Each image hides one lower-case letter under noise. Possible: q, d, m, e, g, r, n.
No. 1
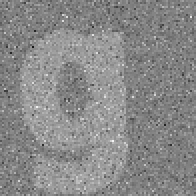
light g
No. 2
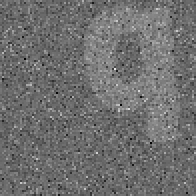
light q
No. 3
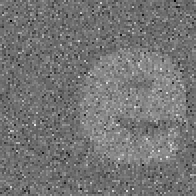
light e
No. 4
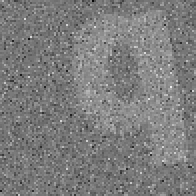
light q
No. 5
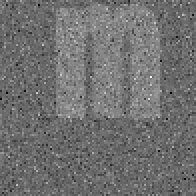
light m
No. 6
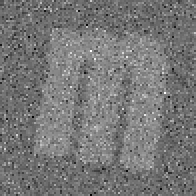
light m
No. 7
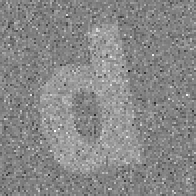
light d
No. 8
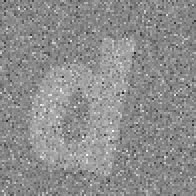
light d
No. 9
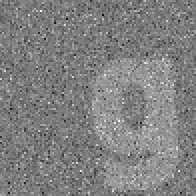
light g
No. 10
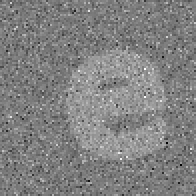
light e
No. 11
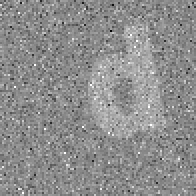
light d
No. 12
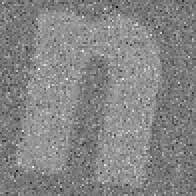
light n
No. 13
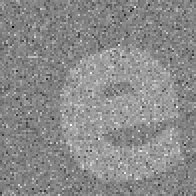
light e
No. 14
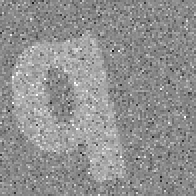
light q
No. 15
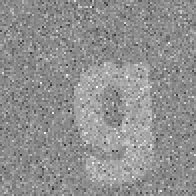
light g
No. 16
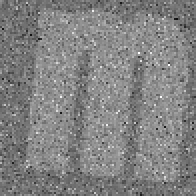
light m
